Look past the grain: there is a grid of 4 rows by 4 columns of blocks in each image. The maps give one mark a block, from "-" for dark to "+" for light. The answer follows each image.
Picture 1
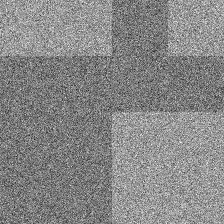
++-+
----
--++
--++
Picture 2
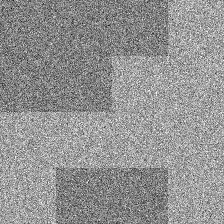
---+
--++
++++
+--+
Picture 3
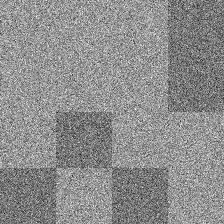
+++-
+++-
+-++
-+-+
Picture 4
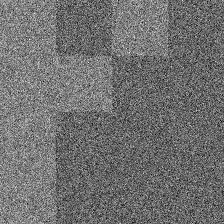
+-+-
++--
+---
+---
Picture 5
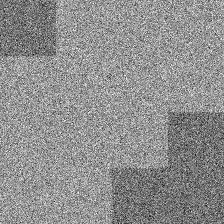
-+++
++++
+++-
++--
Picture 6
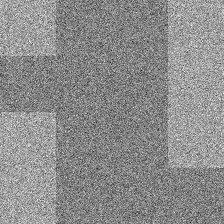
+--+
---+
+--+
+---
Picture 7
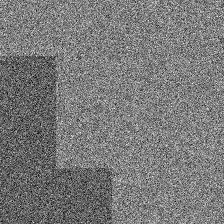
++++
-+++
-+++
--++
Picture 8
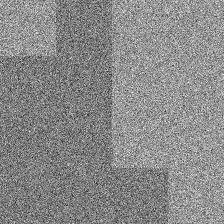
+-++
--++
--++
---+
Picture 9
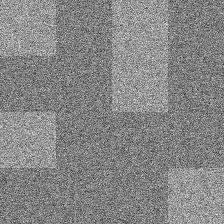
+-+-
--+-
+---
---+
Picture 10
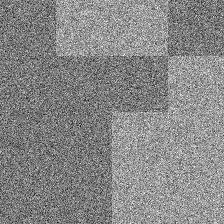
-++-
---+
--++
--++
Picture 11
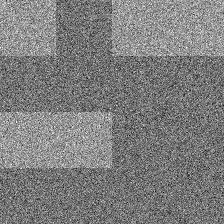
+-++
----
++--
----
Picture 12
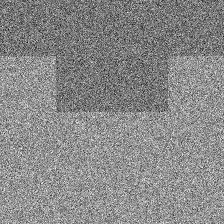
----
+--+
++++
++++
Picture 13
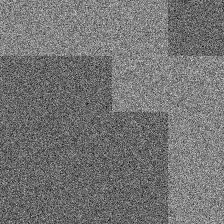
+++-
--++
---+
---+
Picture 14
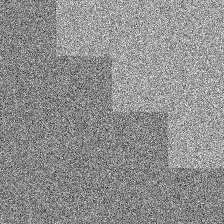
-+++
--++
---+
----
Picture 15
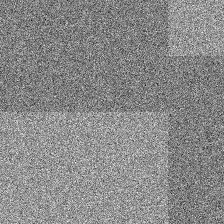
---+
----
+++-
+++-
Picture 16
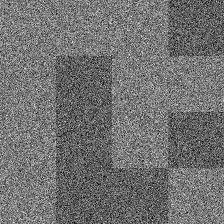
+++-
+-++
+-+-
+--+
